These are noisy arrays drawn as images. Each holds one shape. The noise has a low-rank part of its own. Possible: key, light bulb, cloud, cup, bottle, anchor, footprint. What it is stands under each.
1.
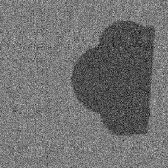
cloud
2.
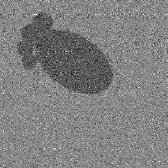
footprint
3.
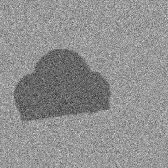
cloud
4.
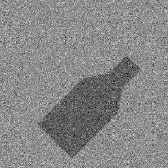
bottle
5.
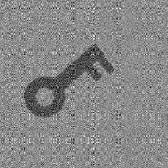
key
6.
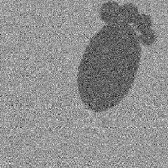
footprint
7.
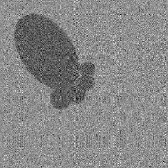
footprint
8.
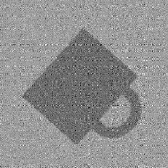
cup
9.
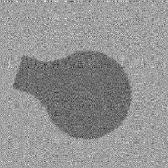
light bulb
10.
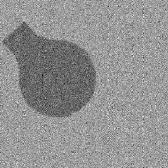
light bulb
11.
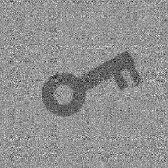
key
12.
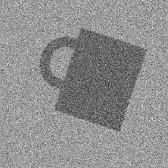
cup
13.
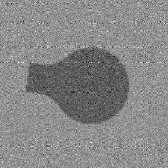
light bulb
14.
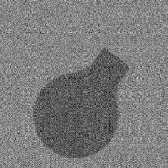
light bulb
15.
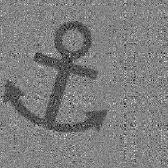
anchor
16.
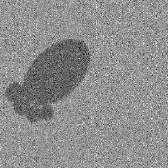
footprint
